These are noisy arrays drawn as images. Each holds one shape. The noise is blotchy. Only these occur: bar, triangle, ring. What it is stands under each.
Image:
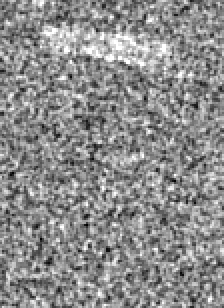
bar
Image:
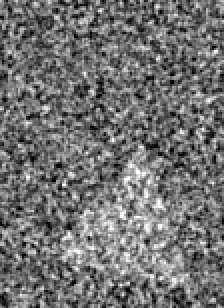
triangle
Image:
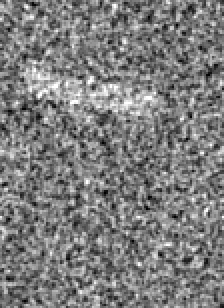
bar
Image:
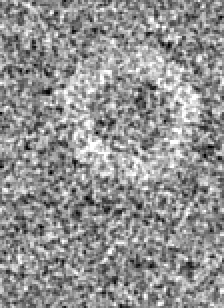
ring
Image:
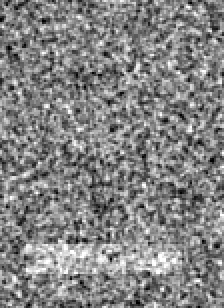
bar
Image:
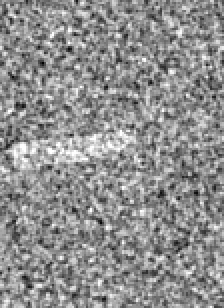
bar
